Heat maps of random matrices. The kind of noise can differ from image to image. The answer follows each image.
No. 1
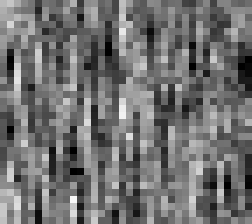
streaked along the columns
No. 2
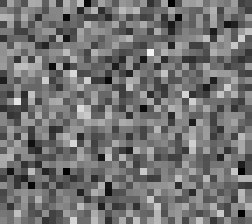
independent entries
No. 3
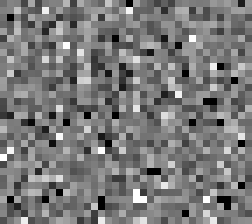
heavy tails
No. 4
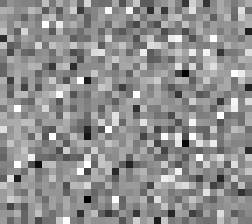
heavy tails
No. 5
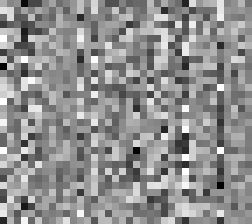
columns of uneven size
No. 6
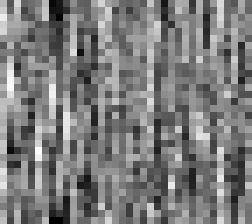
streaked along the columns
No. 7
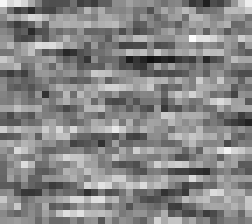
streaked along the rows
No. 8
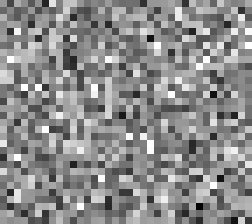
independent entries
